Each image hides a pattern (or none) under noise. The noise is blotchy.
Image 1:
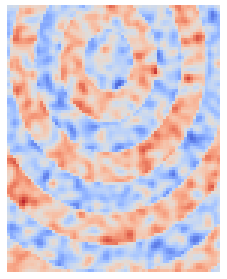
rings round one point
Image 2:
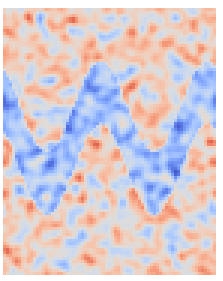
a wavy band
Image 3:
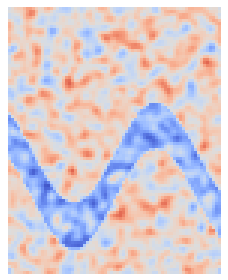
a wavy band
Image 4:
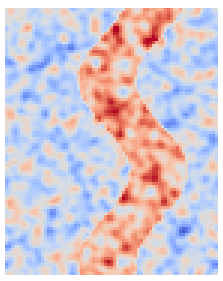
a wavy band
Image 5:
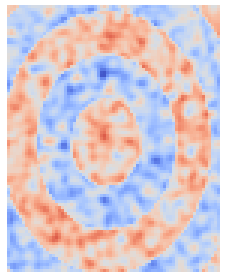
rings round one point
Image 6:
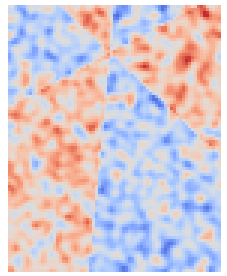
spokes from one point
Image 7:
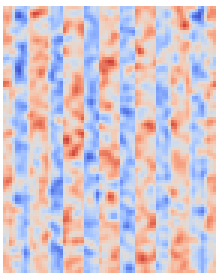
vertical stripes
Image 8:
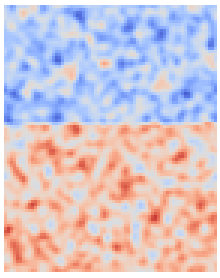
a sharp edge
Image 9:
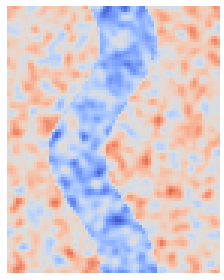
a wavy band
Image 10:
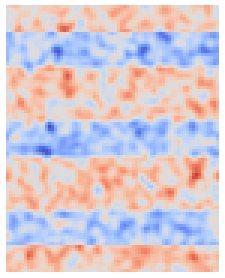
horizontal stripes
